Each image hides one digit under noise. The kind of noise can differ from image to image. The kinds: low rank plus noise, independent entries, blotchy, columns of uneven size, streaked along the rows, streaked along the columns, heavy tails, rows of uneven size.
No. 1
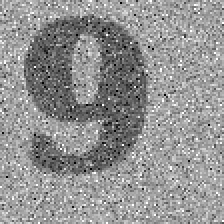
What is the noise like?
heavy tails
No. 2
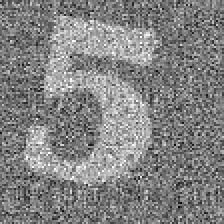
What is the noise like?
low rank plus noise
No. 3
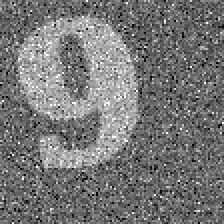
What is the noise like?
heavy tails
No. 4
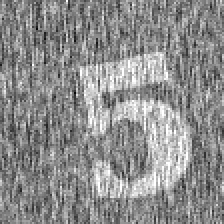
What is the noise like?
streaked along the columns
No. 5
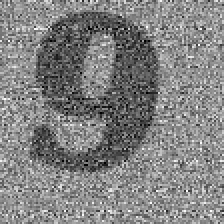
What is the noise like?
rows of uneven size
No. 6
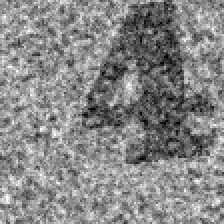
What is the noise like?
blotchy
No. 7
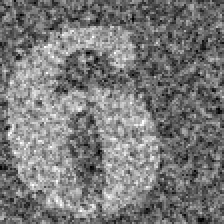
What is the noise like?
blotchy
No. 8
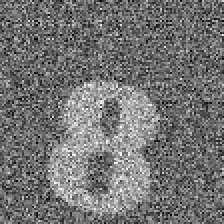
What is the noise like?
low rank plus noise
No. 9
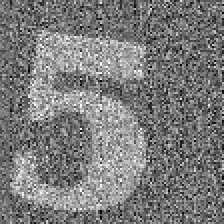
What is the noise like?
columns of uneven size
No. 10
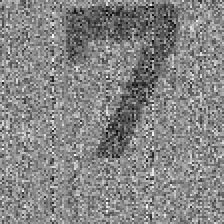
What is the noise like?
columns of uneven size
